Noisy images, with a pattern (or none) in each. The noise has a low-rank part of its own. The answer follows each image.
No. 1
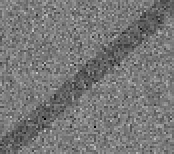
a diagonal band
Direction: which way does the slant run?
bottom left to top right
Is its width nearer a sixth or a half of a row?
a sixth
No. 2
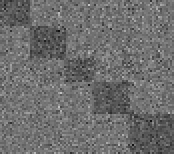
blocks along the diagonal
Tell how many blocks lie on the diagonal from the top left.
5
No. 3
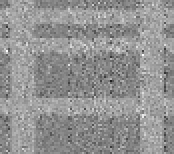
bands of rows crossing bands of columns
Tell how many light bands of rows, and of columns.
3 and 2
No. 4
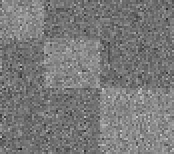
blocks along the diagonal
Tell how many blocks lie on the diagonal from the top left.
3
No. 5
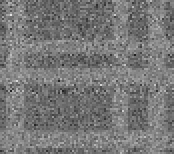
bands of rows crossing bands of columns
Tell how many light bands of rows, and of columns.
3 and 3
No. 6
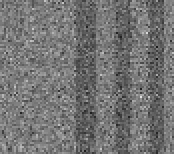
bands of columns
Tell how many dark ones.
3
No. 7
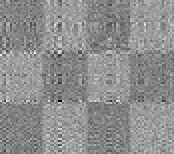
a checkerboard
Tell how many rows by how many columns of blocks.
3 by 4
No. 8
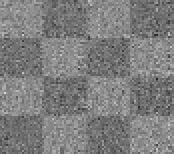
a checkerboard
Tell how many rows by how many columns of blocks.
4 by 4
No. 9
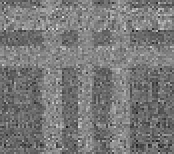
bands of rows crossing bands of columns
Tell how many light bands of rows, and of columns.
2 and 3
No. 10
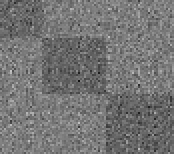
blocks along the diagonal
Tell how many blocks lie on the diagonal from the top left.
3
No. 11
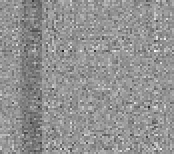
one band of columns
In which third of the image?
left
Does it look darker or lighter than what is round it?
darker
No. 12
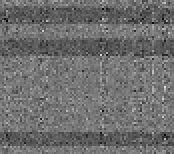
bands of rows
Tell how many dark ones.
3
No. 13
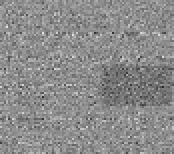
one block
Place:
middle right
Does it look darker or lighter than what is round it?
darker
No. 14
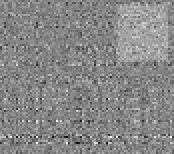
one block
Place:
top right
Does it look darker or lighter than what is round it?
lighter
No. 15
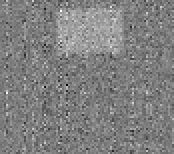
one block
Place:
top middle
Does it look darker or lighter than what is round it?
lighter
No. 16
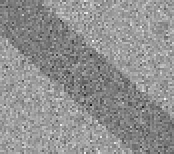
a diagonal band
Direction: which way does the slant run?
top left to bottom right
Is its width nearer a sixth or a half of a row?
a half
